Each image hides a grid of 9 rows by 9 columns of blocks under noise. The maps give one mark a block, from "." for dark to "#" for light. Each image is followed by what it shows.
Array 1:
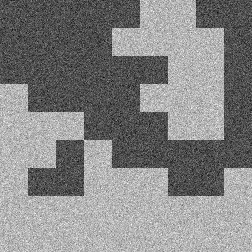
. . . . . # # . .
. . . . # # # # .
. . . . . . # # .
# . . . . # # # .
# # # . . . # # .
# # . # . . . . .
# . . # # # . . #
# # # # # # # # #
# # # # # # # # #
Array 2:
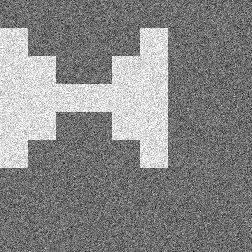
. . . . . . . . .
# . . . . # . . .
# # . . # # . . .
# # # # # # . . .
# # . . # # . . .
# . . . . # . . .
. . . . . . . . .
. . . . . . . . .
. . . . . . . . .
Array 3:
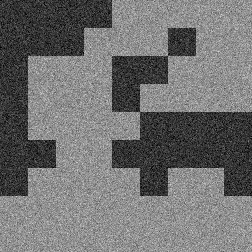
. . . . # # # # #
. . . # # # . # #
. # # # . . # # #
. # # # . # # # #
. # # # # . . . .
. . # # . . . . .
. # # # # . # # .
# # # # # # # # #
# # # # # # # # #
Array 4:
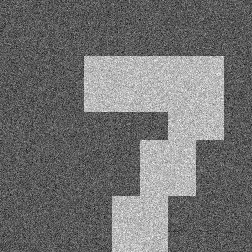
. . . . . . . . .
. . . . . . . . .
. . . # # # # # .
. . . # # # # # .
. . . . . . # # .
. . . . . # # . .
. . . . . # # . .
. . . . # # . . .
. . . . # # . . .
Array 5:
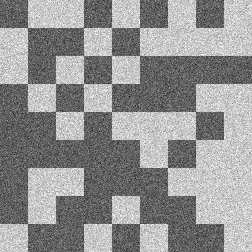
. # # . # . # . #
# . . # . # # # #
# . # . # . . . .
. # . # . . . # #
. . # . # # # . #
. . . . . # . # #
. # # . . . # # #
. # . . # . . # #
# . . # . # . . #
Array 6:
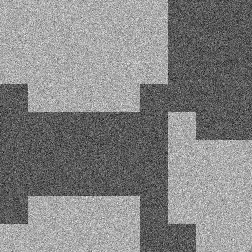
# # # # # # . . .
# # # # # # . . .
# # # # # # . . .
. # # # # . . . .
. . . . . . # . .
. . . . . . # # #
. . . . . . # # #
. # # # # . # # #
# # # # # . . # #
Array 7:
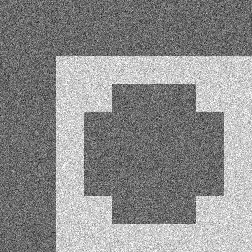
. . . . . . . . .
. . . . . . . . .
. . # # # # # # #
. . # # . . . # #
. . # . . . . . #
. . # . . . . . #
. . # . . . . . #
. . # # . . . # #
. . # # # # # # #
